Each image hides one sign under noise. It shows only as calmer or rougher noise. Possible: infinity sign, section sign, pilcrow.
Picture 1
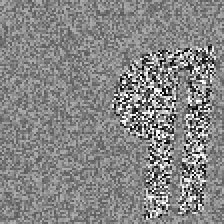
pilcrow
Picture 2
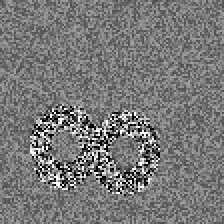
infinity sign
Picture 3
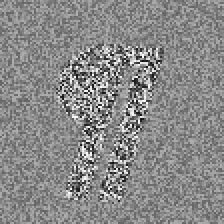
pilcrow
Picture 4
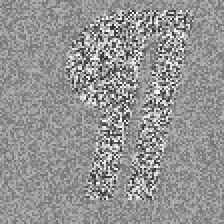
pilcrow
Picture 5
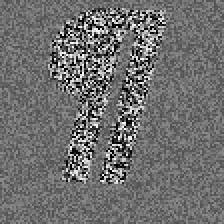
pilcrow
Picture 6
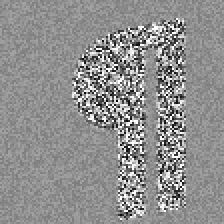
pilcrow
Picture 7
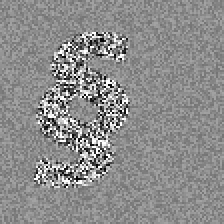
section sign
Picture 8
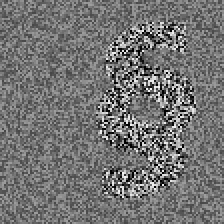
section sign
